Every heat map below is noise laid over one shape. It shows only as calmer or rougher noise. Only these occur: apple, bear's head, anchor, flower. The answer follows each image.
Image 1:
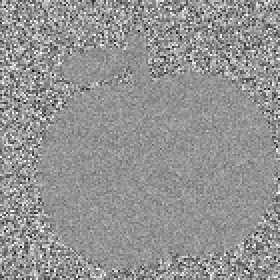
apple
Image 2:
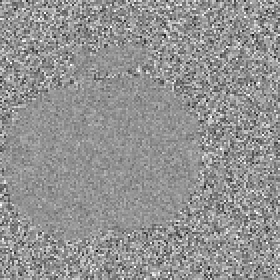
apple
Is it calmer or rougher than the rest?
calmer
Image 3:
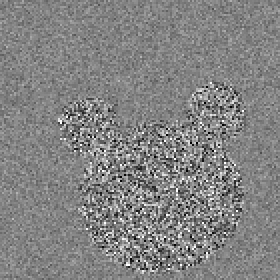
bear's head
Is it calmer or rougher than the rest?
rougher
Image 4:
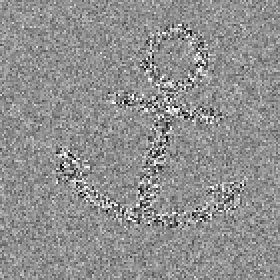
anchor
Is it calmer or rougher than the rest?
rougher
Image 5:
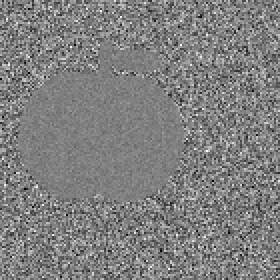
apple
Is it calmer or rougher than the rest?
calmer
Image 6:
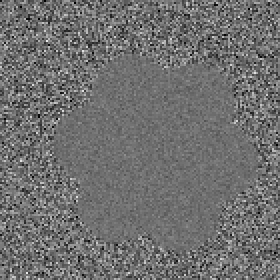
flower
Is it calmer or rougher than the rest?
calmer
